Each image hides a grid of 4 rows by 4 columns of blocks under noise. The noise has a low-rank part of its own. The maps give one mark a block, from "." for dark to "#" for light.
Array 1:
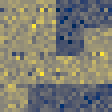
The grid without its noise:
# # . .
# # . #
# # # #
# . . .
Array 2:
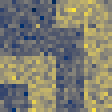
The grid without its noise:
. . # #
. . . #
# # . #
. # . #
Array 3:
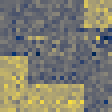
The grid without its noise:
. . . #
. . . .
# . . .
# # # .
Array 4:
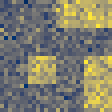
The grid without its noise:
. . # #
. . . .
. # . #
. . . #
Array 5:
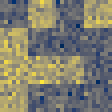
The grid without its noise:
. # . #
# . . .
# # # .
# . . .
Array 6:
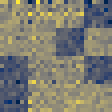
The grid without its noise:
# # # .
# # . #
. # # .
. # # #
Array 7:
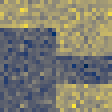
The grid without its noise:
# # # #
. . # #
. . . .
. . # #
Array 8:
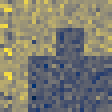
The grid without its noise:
# # # #
# # . #
# . . .
# . . .
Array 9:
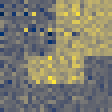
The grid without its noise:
. . # #
. . # #
. # # .
. . . .
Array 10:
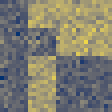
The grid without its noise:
. # # #
. . # #
. # . .
. # . .
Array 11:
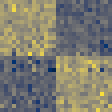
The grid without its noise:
# # . .
# # . .
. . # #
. . # #
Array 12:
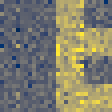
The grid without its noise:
. . # .
. . # #
. . # .
. . # #
